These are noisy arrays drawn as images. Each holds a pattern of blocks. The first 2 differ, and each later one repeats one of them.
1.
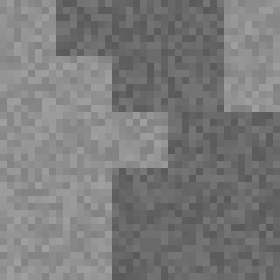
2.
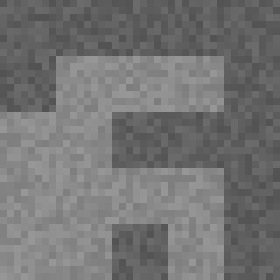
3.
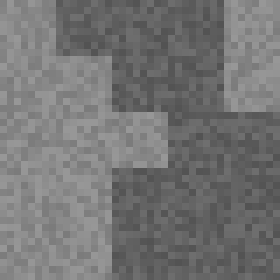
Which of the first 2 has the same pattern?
1
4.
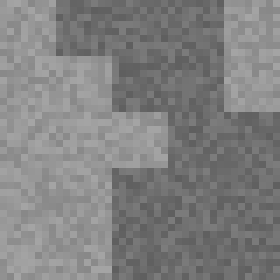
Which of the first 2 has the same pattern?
1
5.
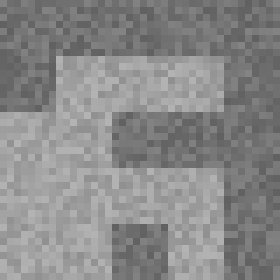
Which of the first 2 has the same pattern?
2
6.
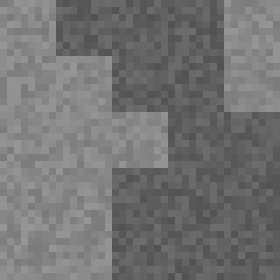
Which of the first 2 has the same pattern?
1
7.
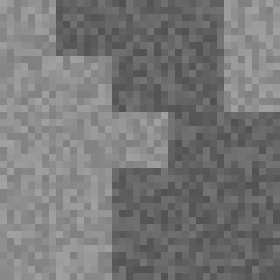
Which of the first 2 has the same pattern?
1
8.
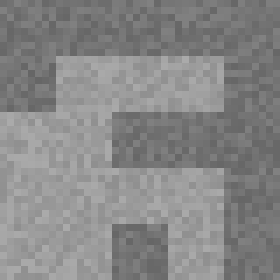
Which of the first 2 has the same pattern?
2
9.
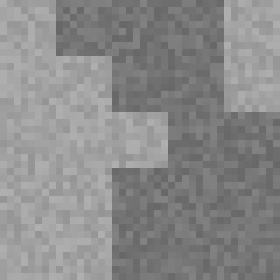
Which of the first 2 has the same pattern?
1
